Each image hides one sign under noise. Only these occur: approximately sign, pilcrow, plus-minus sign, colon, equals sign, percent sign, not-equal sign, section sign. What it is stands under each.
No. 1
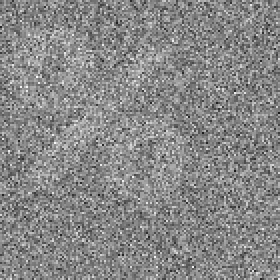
percent sign
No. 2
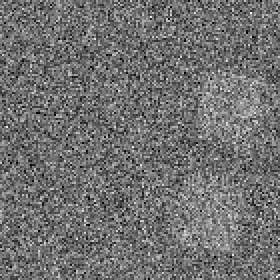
colon
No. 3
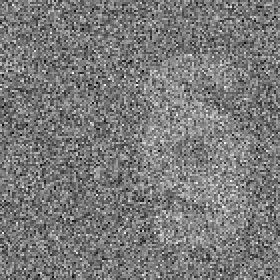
section sign
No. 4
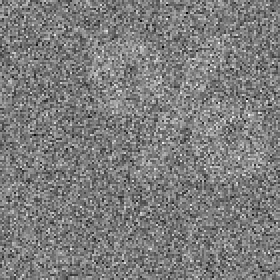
percent sign
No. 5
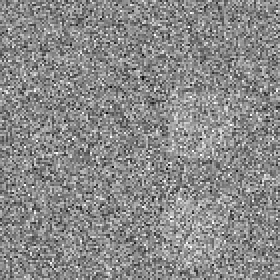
colon
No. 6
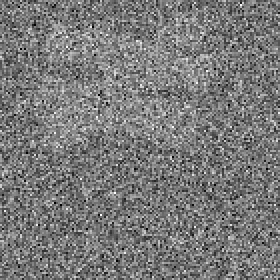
not-equal sign
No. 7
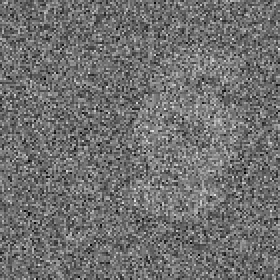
section sign
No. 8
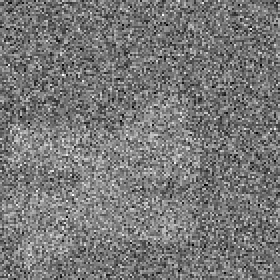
not-equal sign
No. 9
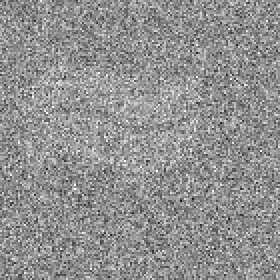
approximately sign
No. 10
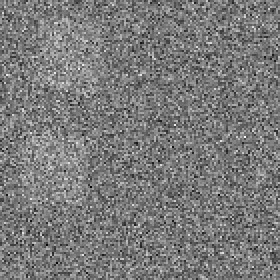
colon
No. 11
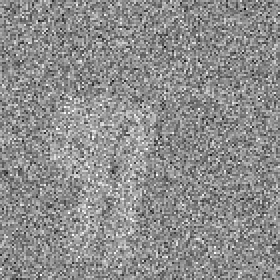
pilcrow
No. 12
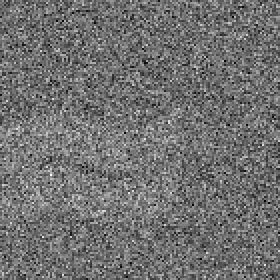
approximately sign
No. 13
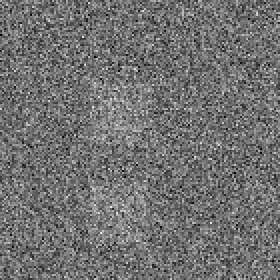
colon
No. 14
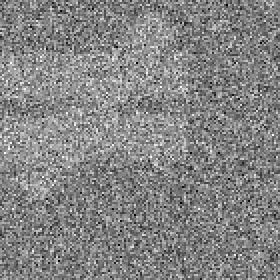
not-equal sign
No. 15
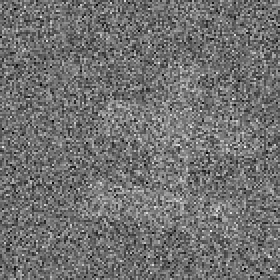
plus-minus sign
